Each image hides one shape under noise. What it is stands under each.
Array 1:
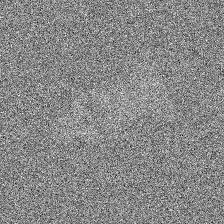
light chess bishop
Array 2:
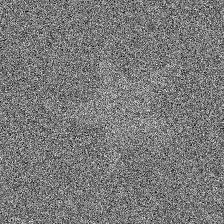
light star
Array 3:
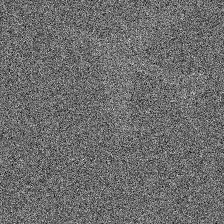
light airplane
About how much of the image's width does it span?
two thirds
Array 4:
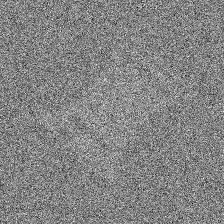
light chess rook
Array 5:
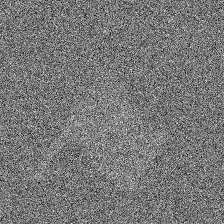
light flag
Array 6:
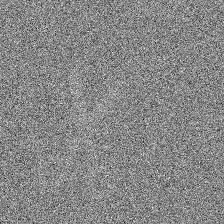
light pair of scissors
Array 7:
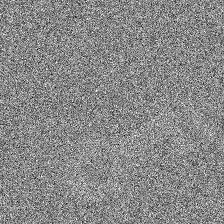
light key
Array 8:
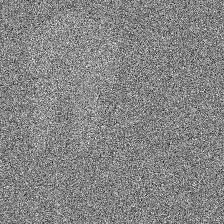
light rabbit's head
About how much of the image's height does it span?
two thirds
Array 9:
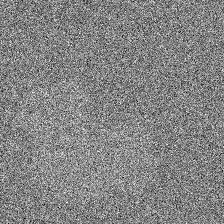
light car
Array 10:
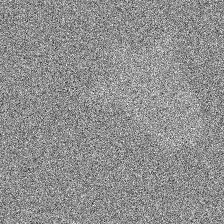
light bell
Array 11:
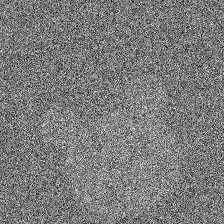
light bear's head
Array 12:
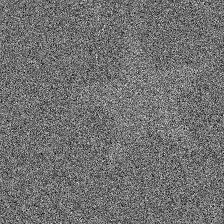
light star
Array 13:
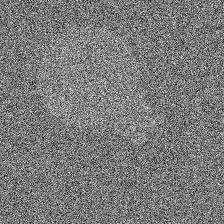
light light bulb
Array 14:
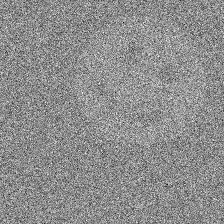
light smiling face
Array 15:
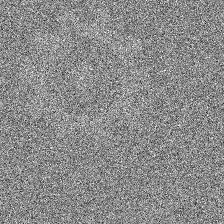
light gear
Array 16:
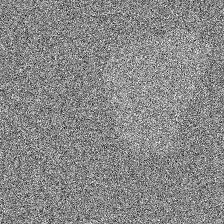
light cloud
